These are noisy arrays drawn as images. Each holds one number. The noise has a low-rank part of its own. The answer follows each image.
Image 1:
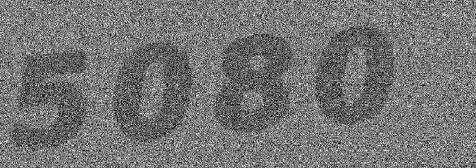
5080
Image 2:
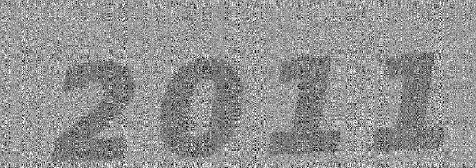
2011
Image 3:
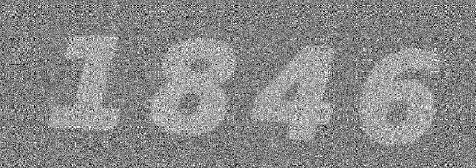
1846
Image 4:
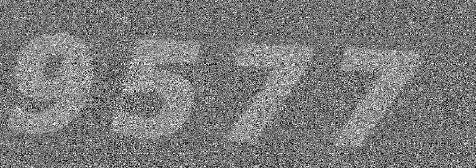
9577
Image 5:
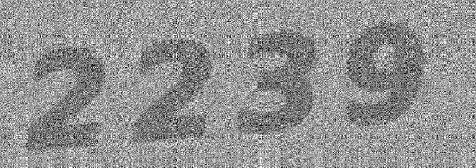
2239
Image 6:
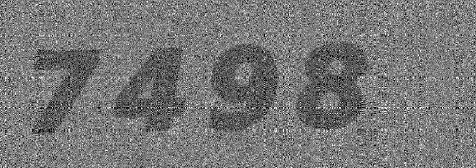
7498
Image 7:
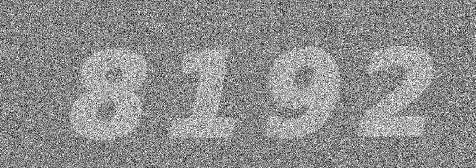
8192
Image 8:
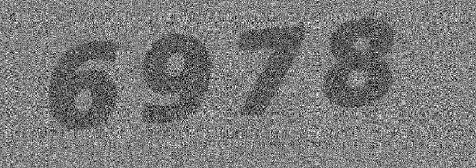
6978
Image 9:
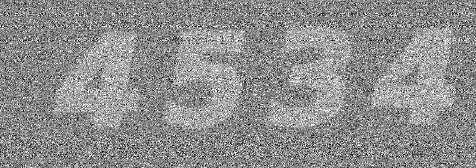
4534
